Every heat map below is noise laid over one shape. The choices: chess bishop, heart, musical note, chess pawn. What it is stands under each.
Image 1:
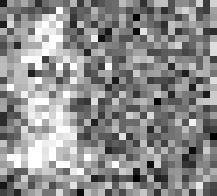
chess bishop
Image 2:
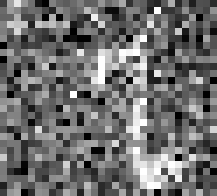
musical note
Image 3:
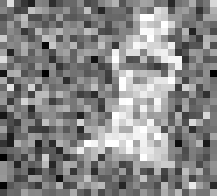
chess bishop
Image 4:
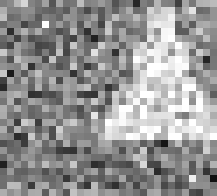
chess pawn
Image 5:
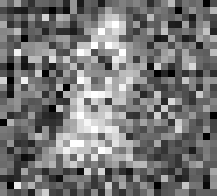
chess bishop
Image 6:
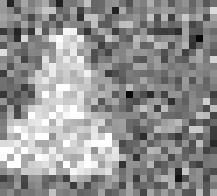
chess pawn
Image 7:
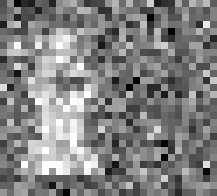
chess bishop
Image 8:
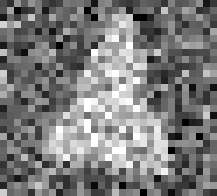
chess pawn
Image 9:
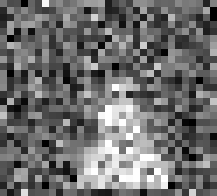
chess pawn
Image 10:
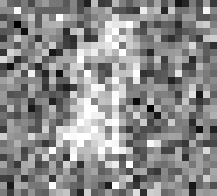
chess bishop
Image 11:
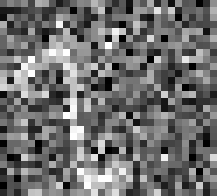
musical note
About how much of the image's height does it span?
nearly all
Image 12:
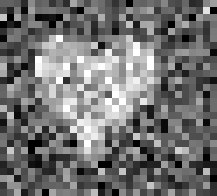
heart
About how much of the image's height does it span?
two thirds
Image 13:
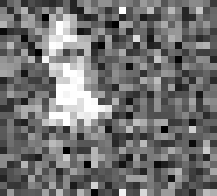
chess bishop
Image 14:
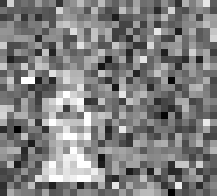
chess bishop
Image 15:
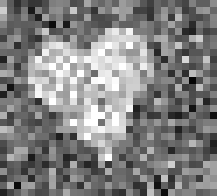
heart
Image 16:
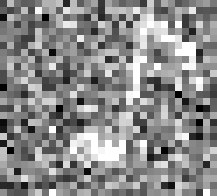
musical note
